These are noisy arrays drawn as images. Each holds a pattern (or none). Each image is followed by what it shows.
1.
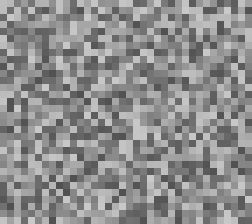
only noise
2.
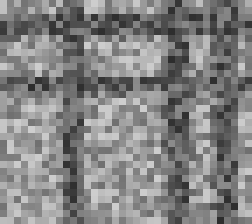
bands of rows crossing bands of columns
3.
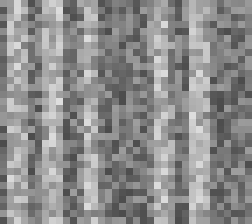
bands of columns
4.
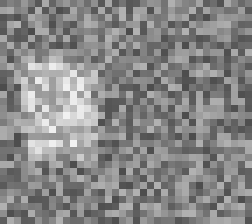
one block
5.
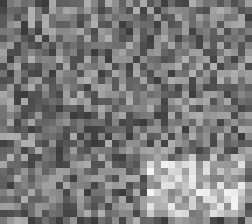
one block
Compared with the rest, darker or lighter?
lighter
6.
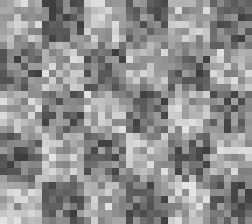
a checkerboard
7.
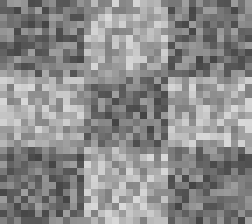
a checkerboard
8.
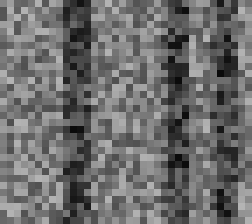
bands of columns
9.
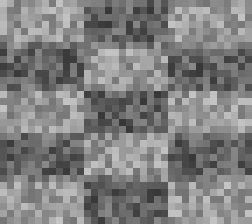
a checkerboard
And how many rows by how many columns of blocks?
5 by 3
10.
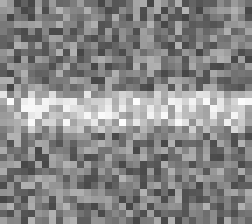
one band of rows
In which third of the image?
middle
